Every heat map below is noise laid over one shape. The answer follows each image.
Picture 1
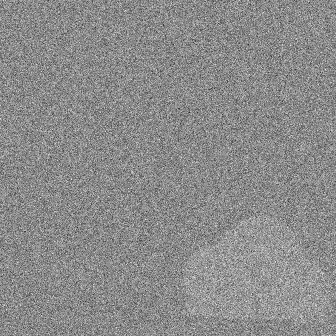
cloud
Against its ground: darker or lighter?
lighter
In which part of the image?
bottom right
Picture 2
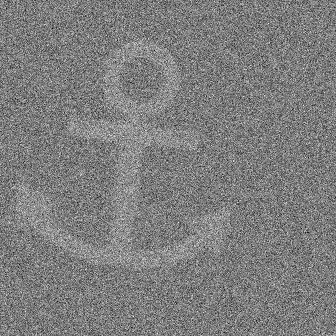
anchor
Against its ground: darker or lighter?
lighter
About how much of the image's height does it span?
two thirds
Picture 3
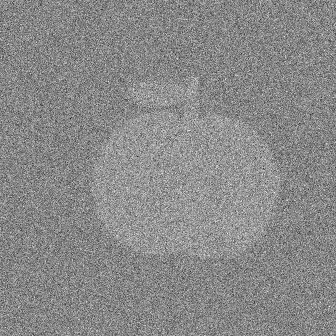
apple
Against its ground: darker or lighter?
lighter
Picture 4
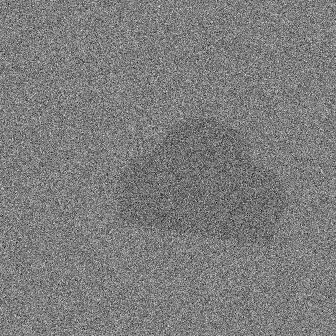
cloud
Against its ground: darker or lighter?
darker
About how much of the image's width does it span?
half
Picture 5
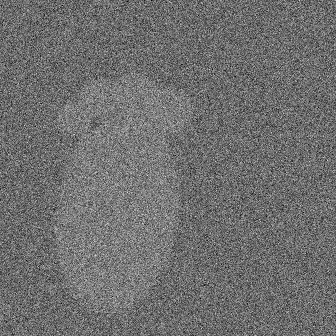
footprint
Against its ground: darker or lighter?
lighter
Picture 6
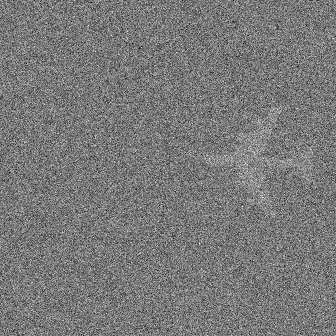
airplane
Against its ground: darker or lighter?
lighter
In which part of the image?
middle right
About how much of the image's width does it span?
a third
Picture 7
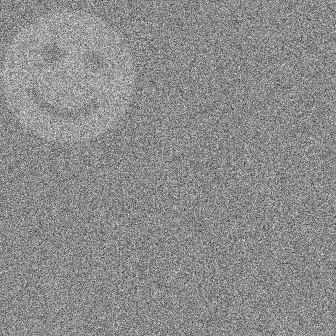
smiling face
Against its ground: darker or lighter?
lighter
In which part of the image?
top left
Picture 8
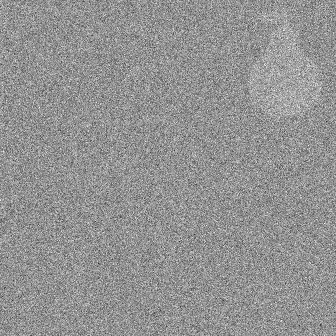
pear
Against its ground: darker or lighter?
lighter
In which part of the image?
top right
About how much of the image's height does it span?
a third
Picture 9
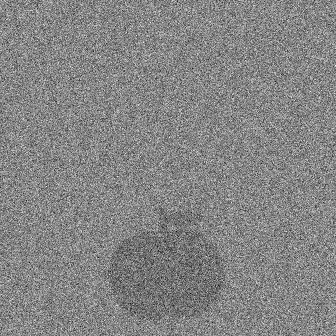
apple
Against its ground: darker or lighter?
darker
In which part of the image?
bottom middle
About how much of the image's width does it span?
a third
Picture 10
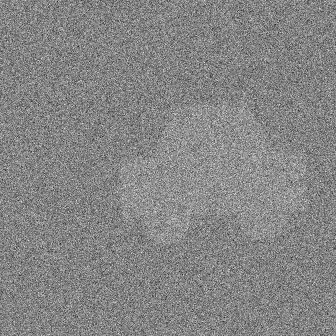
car
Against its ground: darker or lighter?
lighter
